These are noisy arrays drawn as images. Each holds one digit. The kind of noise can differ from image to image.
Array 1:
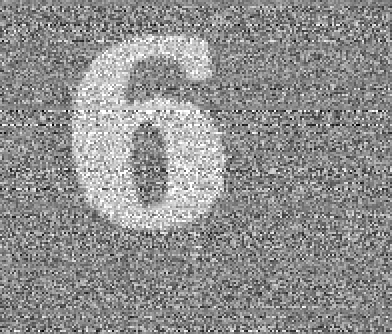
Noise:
rows of uneven size
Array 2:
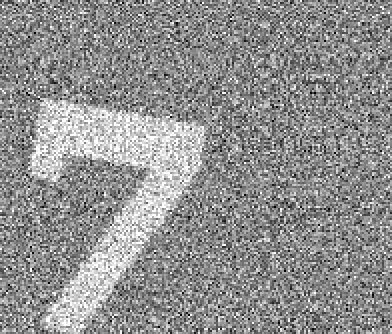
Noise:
low rank plus noise
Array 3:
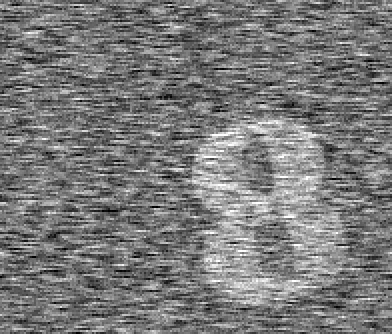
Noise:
streaked along the rows
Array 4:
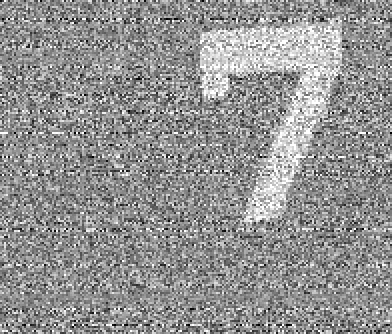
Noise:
rows of uneven size
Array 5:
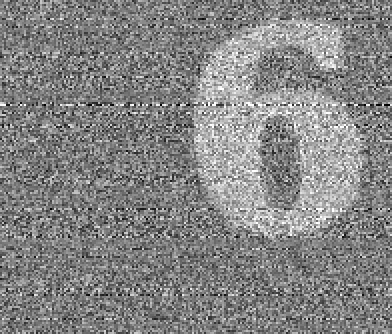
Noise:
rows of uneven size
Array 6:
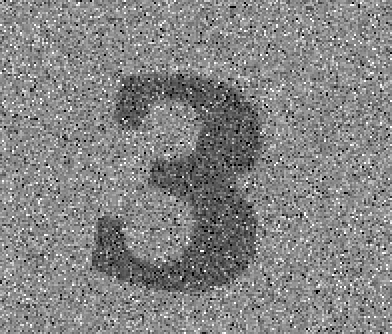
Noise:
heavy tails
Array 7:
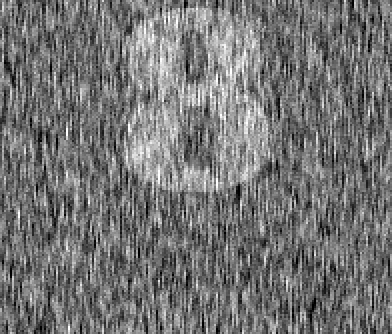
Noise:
streaked along the columns
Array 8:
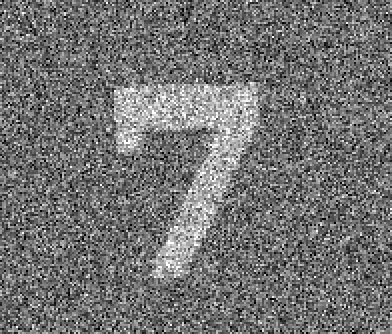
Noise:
independent entries
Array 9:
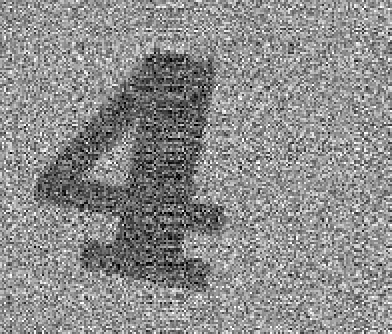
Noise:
low rank plus noise
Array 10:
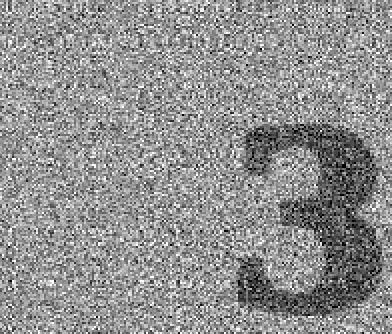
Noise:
low rank plus noise
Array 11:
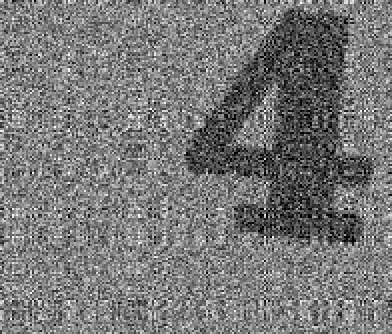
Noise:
low rank plus noise
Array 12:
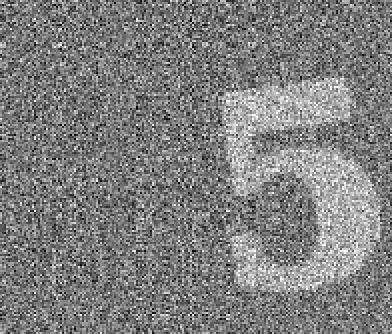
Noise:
low rank plus noise
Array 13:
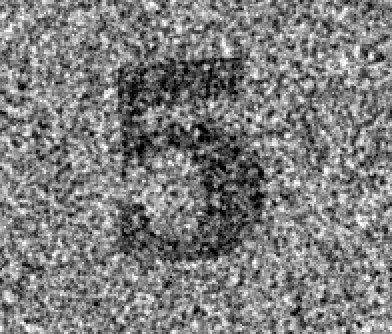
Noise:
blotchy
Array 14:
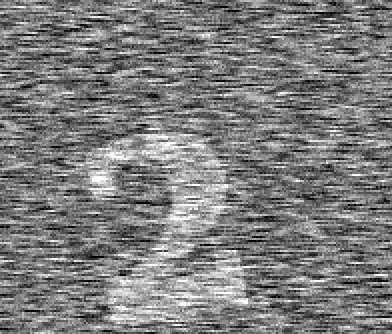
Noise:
streaked along the rows
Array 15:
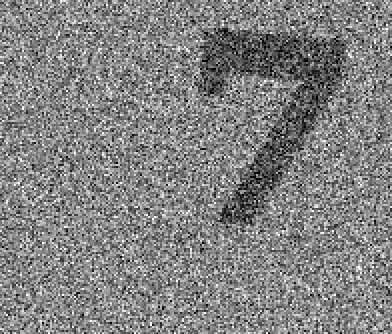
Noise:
independent entries
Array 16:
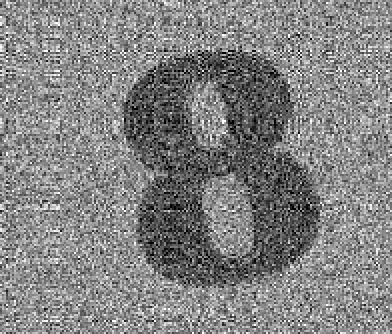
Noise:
low rank plus noise
